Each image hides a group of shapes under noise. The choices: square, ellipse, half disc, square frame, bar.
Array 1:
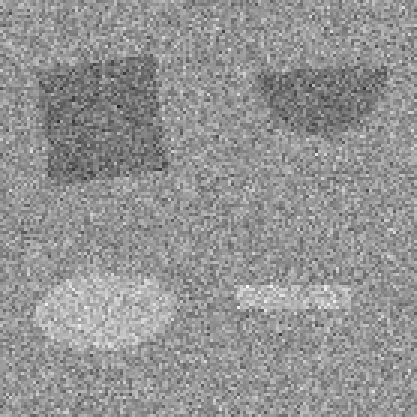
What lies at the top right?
half disc
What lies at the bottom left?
ellipse
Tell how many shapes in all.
4
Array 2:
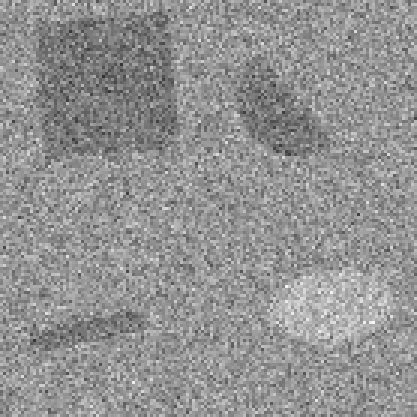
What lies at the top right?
half disc
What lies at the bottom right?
ellipse
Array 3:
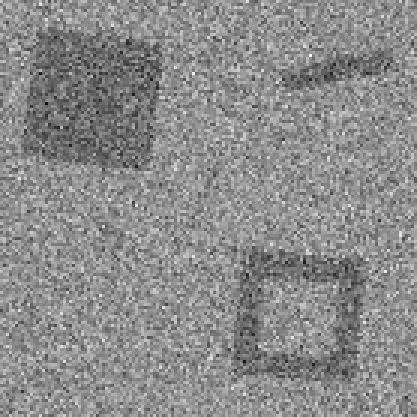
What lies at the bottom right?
square frame
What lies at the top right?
bar
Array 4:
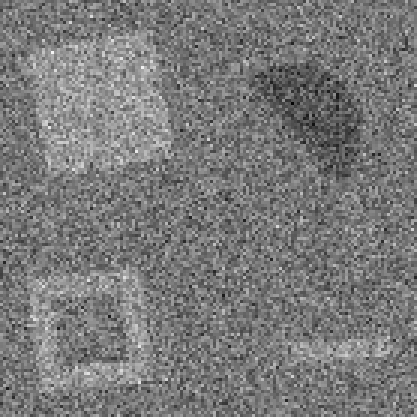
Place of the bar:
bottom right
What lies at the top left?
square
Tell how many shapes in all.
4
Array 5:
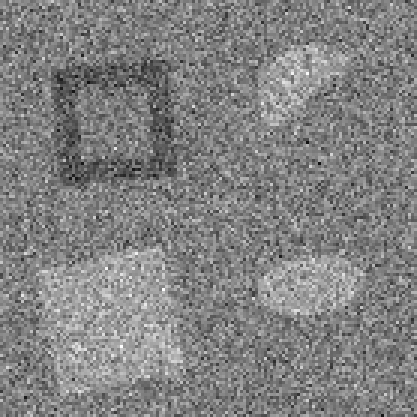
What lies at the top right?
half disc
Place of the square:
bottom left
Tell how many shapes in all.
4
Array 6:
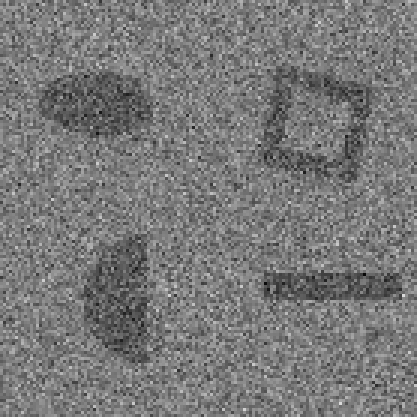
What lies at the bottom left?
half disc
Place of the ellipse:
top left
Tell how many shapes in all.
4
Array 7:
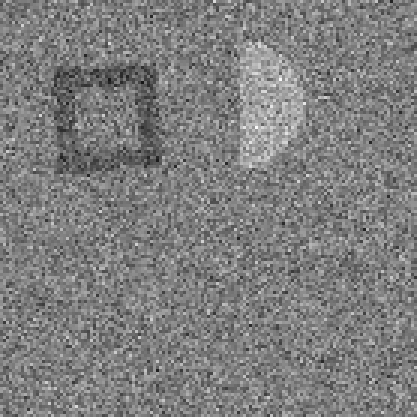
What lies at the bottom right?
nothing
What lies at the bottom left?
nothing
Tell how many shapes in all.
2
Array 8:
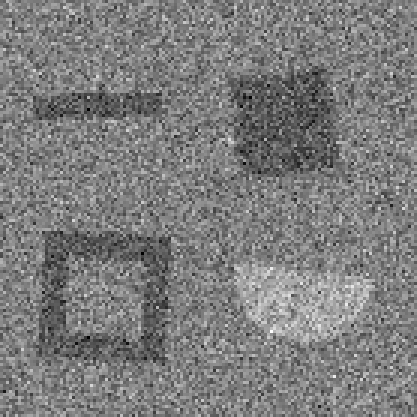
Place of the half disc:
bottom right
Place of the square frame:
bottom left
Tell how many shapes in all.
4
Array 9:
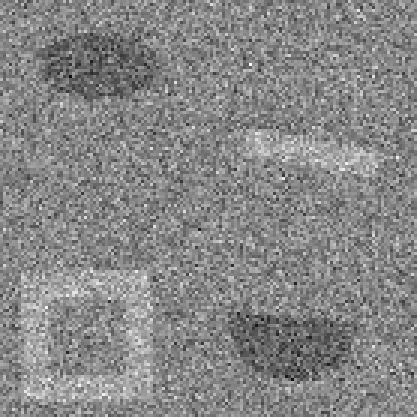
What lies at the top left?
ellipse
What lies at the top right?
bar
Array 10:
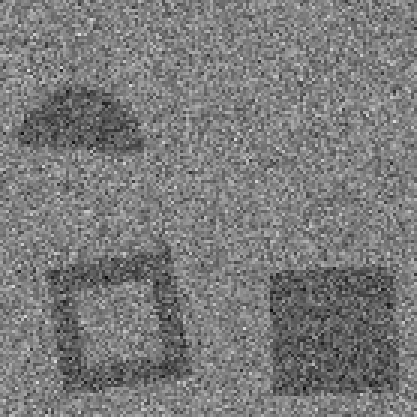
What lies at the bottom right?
square
